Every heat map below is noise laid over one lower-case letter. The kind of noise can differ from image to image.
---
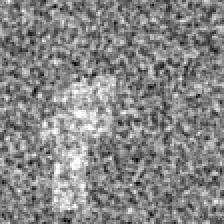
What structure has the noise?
blotchy
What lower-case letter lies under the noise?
f
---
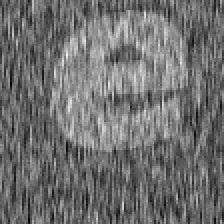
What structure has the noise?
streaked along the columns
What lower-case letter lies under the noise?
e
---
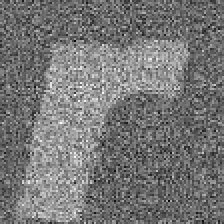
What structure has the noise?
low rank plus noise
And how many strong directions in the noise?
five to eight
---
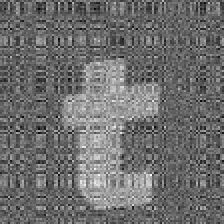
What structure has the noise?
low rank plus noise
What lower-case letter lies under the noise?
t
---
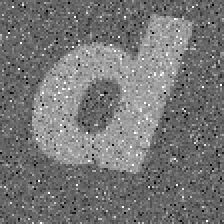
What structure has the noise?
heavy tails
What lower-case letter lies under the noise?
d
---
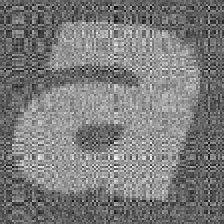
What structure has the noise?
low rank plus noise
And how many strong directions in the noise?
one
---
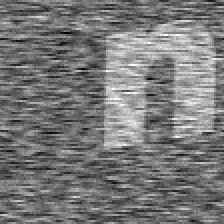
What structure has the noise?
streaked along the rows
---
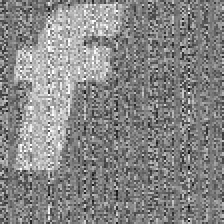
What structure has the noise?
columns of uneven size
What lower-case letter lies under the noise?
f
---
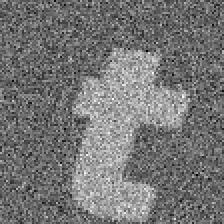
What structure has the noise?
independent entries
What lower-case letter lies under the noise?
t
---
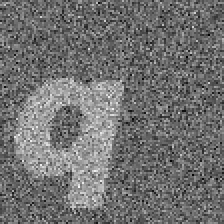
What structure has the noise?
independent entries
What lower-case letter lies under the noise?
q
